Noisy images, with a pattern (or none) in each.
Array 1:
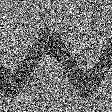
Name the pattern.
a wavy band
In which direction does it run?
left to right
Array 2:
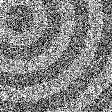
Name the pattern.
rings round one point
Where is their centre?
top left
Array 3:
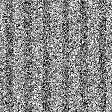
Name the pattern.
vertical stripes
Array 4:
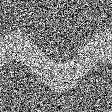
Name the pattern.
a wavy band
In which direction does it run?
left to right
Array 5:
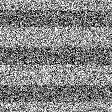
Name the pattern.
horizontal stripes
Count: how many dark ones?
3
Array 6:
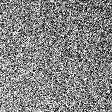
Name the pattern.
a smooth slope
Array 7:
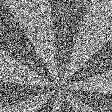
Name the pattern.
spokes from one point
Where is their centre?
bottom middle
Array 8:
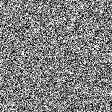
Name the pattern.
only noise
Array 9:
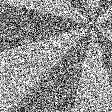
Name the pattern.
spokes from one point
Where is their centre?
top right
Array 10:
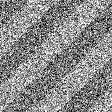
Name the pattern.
diagonal stripes
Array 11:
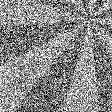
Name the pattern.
spokes from one point
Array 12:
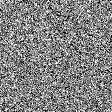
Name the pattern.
only noise
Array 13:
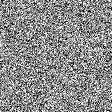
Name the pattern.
only noise
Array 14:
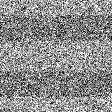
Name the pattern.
horizontal stripes
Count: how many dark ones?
2
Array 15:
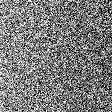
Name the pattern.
a smooth slope
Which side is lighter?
left
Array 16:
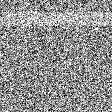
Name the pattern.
one horizontal stripe
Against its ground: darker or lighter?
lighter
